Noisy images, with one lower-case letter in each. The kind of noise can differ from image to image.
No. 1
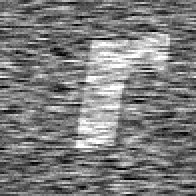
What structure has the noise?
streaked along the rows
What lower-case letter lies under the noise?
r
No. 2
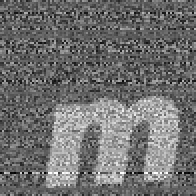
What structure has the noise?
rows of uneven size
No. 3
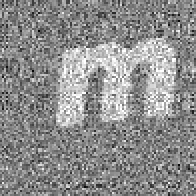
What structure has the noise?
low rank plus noise
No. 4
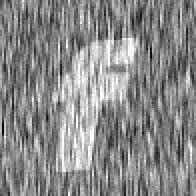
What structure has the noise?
streaked along the columns
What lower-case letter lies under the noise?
f
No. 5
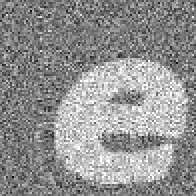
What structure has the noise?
low rank plus noise
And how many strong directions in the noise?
five to eight
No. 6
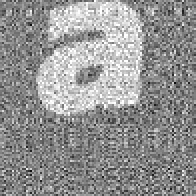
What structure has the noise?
low rank plus noise
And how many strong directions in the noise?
three or four
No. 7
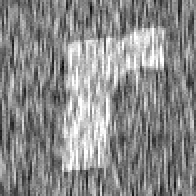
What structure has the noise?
streaked along the columns
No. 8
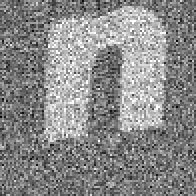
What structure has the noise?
low rank plus noise
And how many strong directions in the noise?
five to eight
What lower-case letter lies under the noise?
n
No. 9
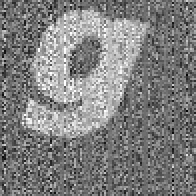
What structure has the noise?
columns of uneven size
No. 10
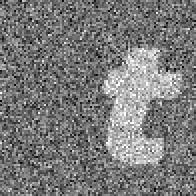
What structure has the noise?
independent entries
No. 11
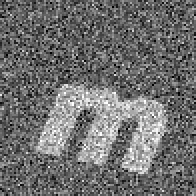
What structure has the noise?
independent entries
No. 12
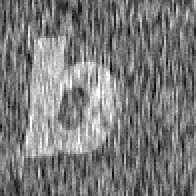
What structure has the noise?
streaked along the columns
